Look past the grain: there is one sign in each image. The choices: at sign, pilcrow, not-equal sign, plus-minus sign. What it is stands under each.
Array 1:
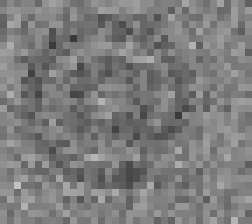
at sign
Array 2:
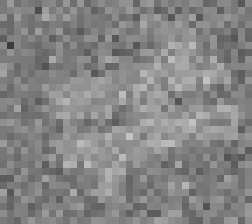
not-equal sign
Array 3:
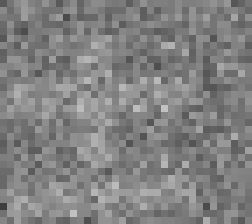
plus-minus sign
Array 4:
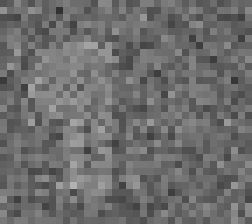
pilcrow
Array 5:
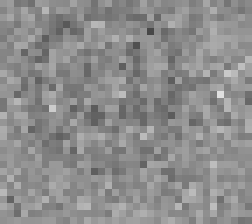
at sign
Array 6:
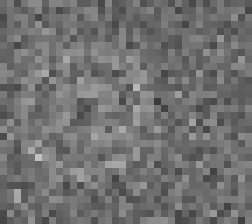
at sign
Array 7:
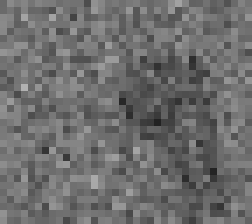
pilcrow
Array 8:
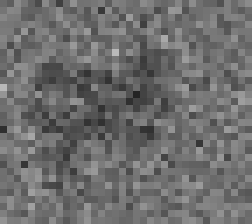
not-equal sign
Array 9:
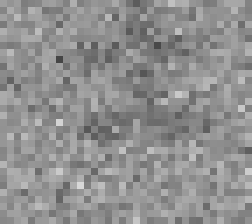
plus-minus sign
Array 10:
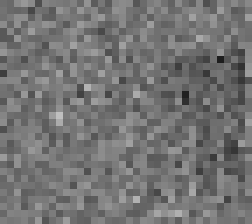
pilcrow
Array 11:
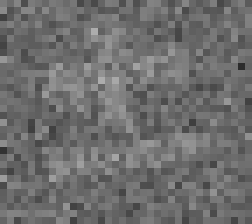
plus-minus sign
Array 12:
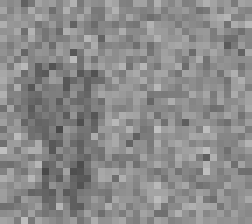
pilcrow
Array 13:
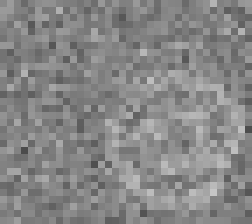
at sign
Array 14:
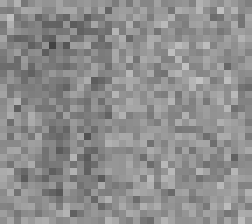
pilcrow
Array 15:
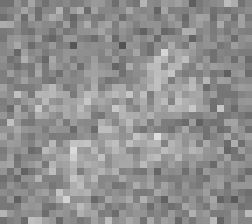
not-equal sign
